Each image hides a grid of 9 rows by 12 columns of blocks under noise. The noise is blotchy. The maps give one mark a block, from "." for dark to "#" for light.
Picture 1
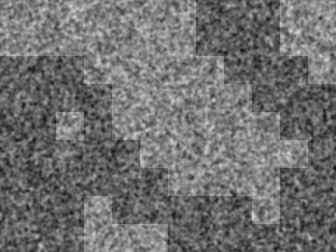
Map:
# # # # # # # . . . # #
# # # # # # # . . . # #
. . . # # # # # . . . #
. . . . # # # # # . . .
. . # . # # # # # # . .
. . . . . # # # # # # .
. . . . . . # # # # . .
. . . # . . . . . # . .
. . . # # # . . . . . .
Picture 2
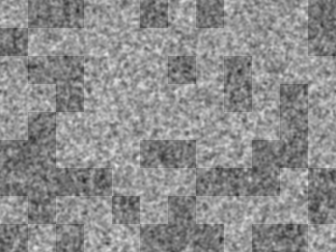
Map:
# . . # # . # . # # # .
. # # # # # # # # # # .
# . . # # # . # . # # #
# # . # # # # # . # . #
# . # # # # # # # # . #
. . # # # . . # # . . #
. . . . # # # . . . # .
# . # # . # . # # # # .
. # . # # . . . # . . #
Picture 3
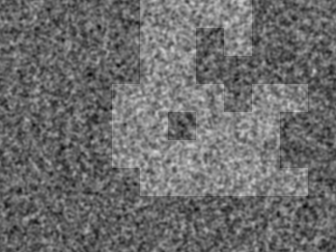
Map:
. . . . . # # # # . . .
. . . . . # # . # . . .
. . . . . # # . . . . .
. . . . # # # # . # # .
. . . . # # . # # # . .
. . . . # # # # # # . .
. . . . . # # # # # # .
. . . . . . . . . . . .
. . . . . . . . . . . .
